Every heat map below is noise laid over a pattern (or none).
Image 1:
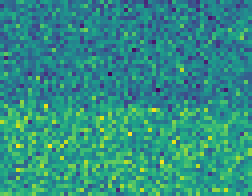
a sharp edge
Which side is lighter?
bottom
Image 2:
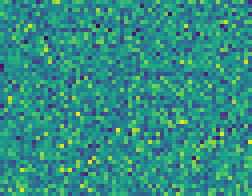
only noise
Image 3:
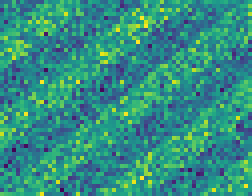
diagonal stripes
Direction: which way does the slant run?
bottom left to top right
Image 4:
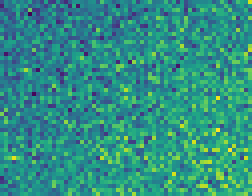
a smooth slope
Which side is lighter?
bottom right
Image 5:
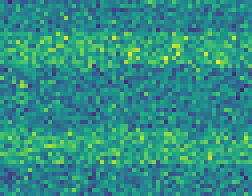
horizontal stripes
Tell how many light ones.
2
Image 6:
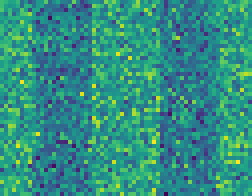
vertical stripes
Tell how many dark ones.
2
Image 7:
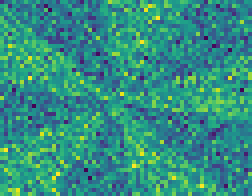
spokes from one point
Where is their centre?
centre
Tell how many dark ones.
5
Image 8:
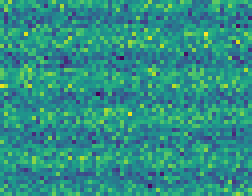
horizontal stripes
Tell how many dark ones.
5
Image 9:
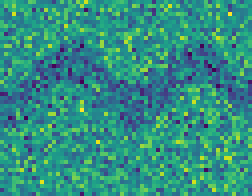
a wavy band
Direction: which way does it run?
left to right
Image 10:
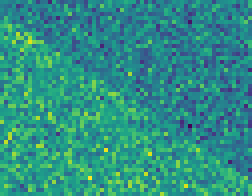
a sharp edge
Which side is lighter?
bottom left
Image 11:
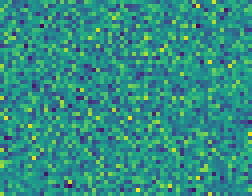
only noise
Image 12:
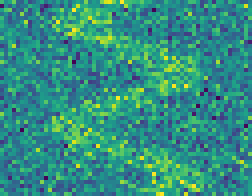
a wavy band
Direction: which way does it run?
top to bottom
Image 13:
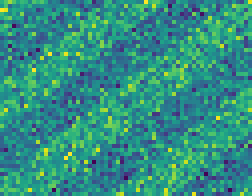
diagonal stripes
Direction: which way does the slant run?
bottom left to top right
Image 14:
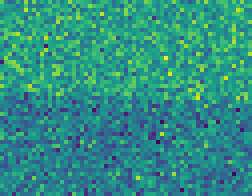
a sharp edge
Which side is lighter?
top
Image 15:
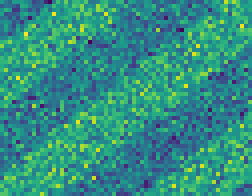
diagonal stripes
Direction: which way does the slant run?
bottom left to top right
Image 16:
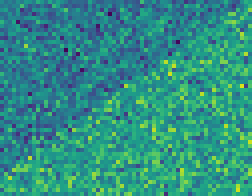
a sharp edge
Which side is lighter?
bottom right
